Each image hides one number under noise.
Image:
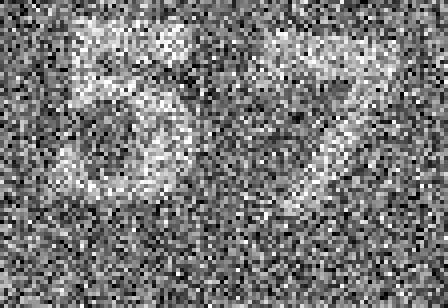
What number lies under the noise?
57
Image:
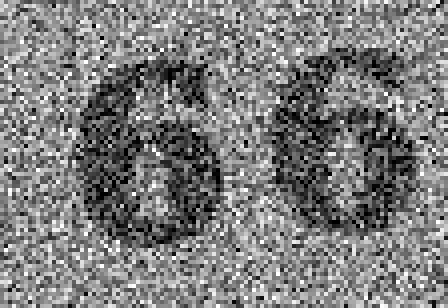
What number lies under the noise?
66
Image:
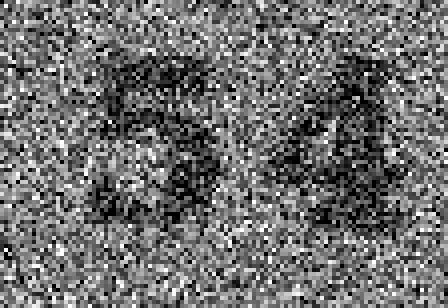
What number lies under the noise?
54
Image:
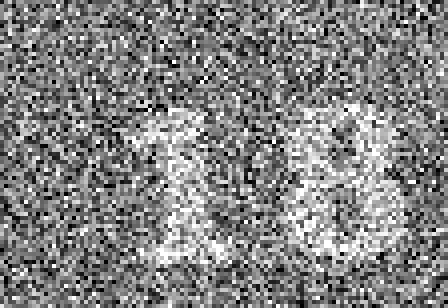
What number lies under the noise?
18
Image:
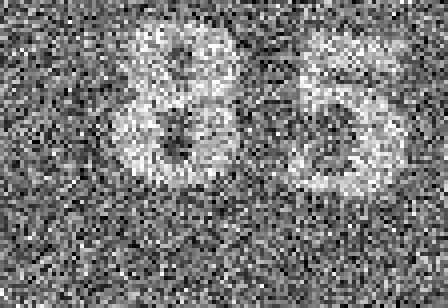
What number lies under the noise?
85
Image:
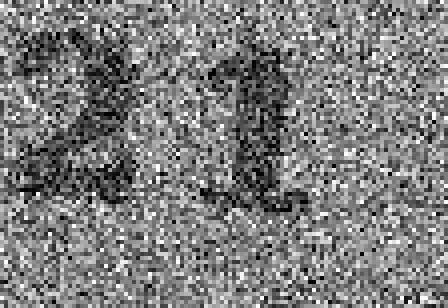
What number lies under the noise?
21
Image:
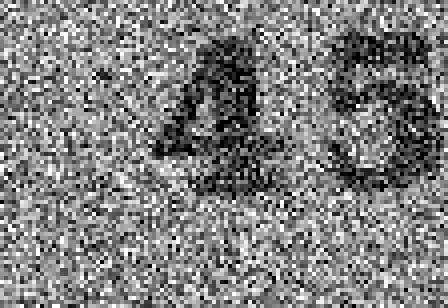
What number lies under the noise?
45
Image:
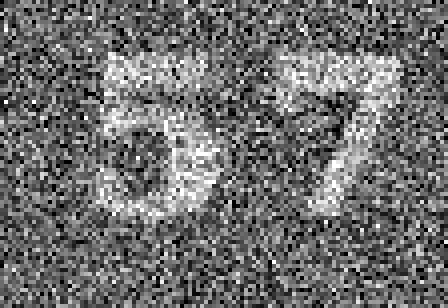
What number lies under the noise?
57
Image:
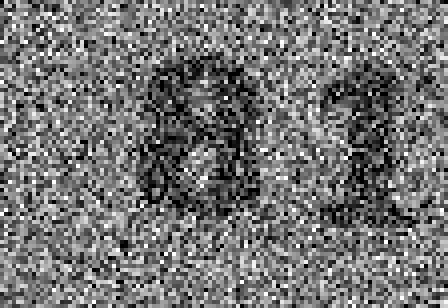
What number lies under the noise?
81
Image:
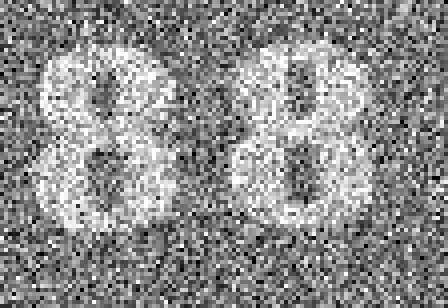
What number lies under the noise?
88
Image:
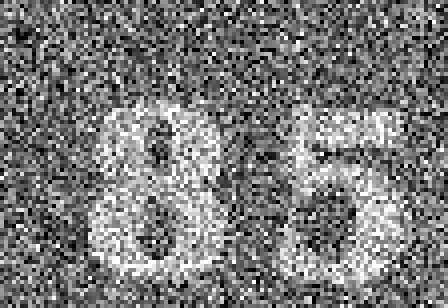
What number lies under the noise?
85
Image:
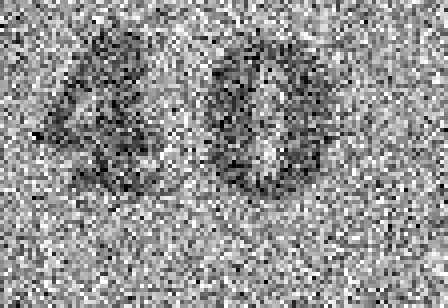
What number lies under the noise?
40
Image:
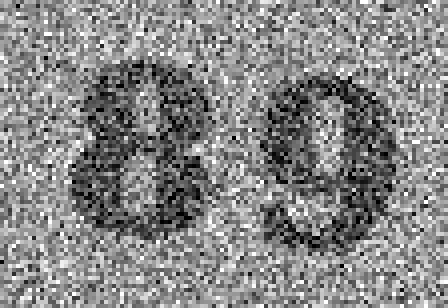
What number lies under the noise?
89
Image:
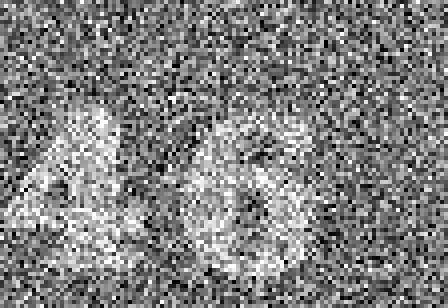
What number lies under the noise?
46
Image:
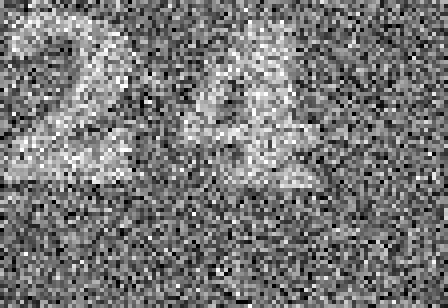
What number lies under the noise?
24
